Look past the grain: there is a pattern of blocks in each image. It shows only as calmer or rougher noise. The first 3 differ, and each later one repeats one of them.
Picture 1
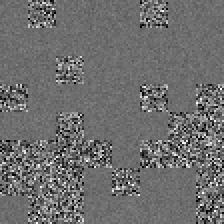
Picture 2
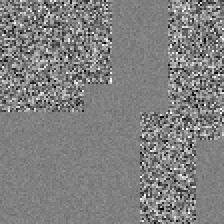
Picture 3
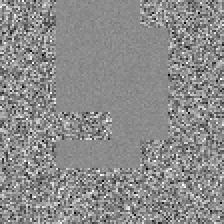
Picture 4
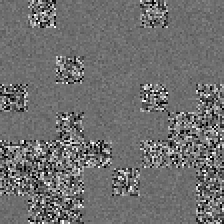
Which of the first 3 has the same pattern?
1
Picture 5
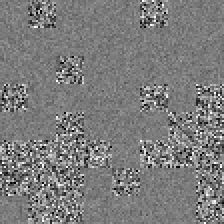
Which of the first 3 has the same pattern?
1
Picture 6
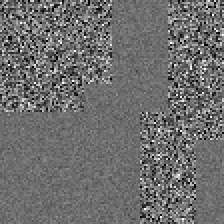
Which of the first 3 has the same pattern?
2
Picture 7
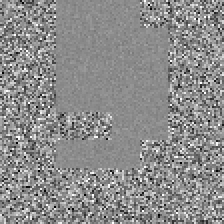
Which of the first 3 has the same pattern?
3
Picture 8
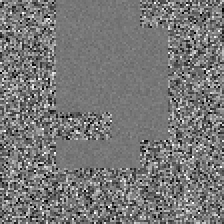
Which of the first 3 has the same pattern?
3
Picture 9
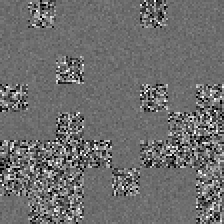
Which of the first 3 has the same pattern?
1
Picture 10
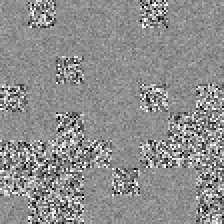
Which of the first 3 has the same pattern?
1
